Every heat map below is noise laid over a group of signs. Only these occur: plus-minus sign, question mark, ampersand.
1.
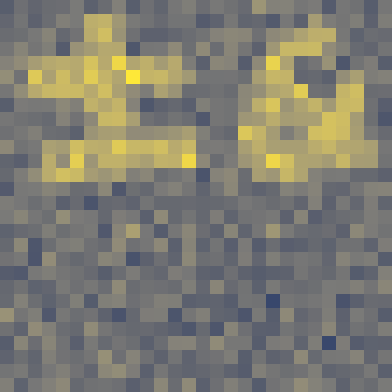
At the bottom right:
nothing
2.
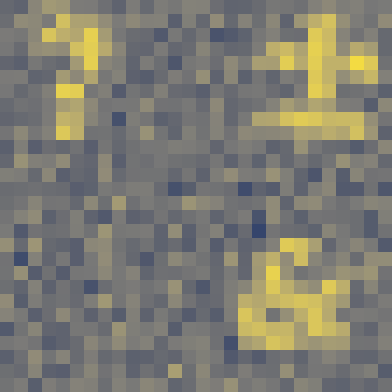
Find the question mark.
top left
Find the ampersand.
bottom right
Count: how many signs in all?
3
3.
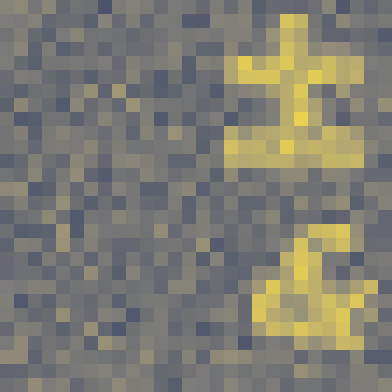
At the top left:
nothing
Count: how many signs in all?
2
